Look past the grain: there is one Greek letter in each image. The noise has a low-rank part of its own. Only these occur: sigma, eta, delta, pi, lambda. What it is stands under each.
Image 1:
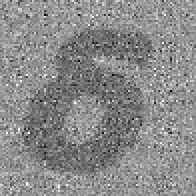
delta
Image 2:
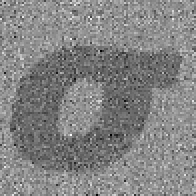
sigma
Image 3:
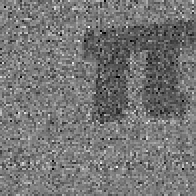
pi
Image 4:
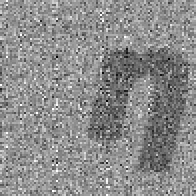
eta
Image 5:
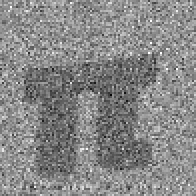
pi
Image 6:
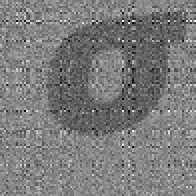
sigma
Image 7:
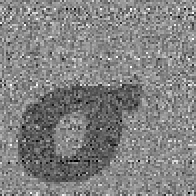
sigma
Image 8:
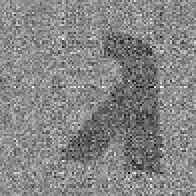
lambda
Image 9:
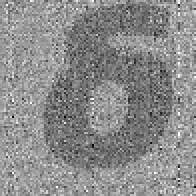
delta
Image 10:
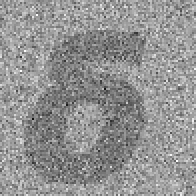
delta
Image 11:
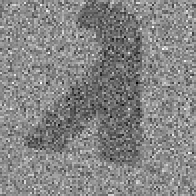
lambda
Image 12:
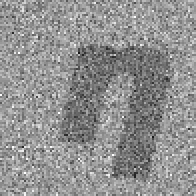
eta
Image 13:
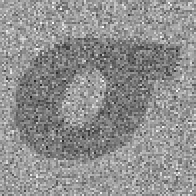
sigma
